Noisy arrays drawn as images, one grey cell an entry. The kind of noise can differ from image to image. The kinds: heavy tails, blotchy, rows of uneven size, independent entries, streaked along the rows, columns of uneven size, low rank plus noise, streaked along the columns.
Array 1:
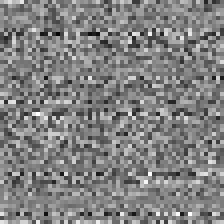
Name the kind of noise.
rows of uneven size
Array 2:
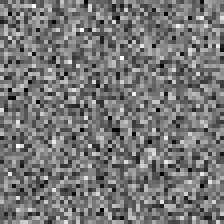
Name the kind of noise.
independent entries
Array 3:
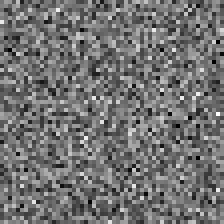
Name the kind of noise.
independent entries
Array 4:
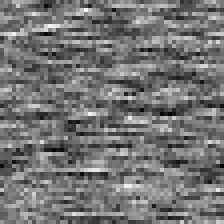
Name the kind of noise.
streaked along the rows
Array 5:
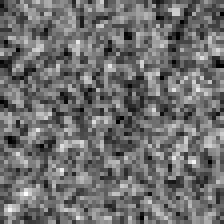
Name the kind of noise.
blotchy
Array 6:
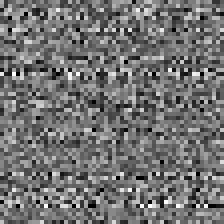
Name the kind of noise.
rows of uneven size
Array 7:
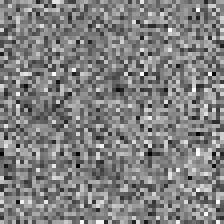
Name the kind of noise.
low rank plus noise
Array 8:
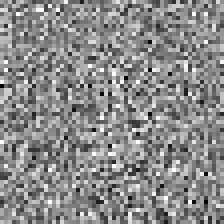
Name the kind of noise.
low rank plus noise
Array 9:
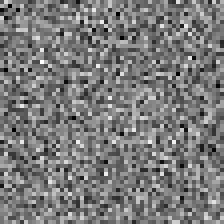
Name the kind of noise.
independent entries
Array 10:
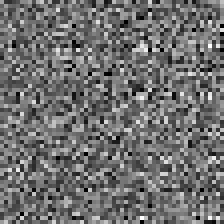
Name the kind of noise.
low rank plus noise
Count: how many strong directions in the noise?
two
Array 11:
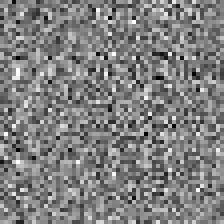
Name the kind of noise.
low rank plus noise
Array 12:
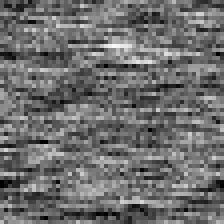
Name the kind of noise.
streaked along the rows
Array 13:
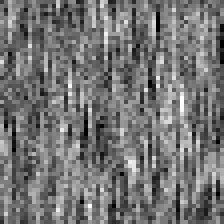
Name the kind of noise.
streaked along the columns
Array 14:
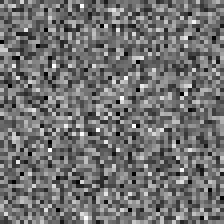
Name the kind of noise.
independent entries
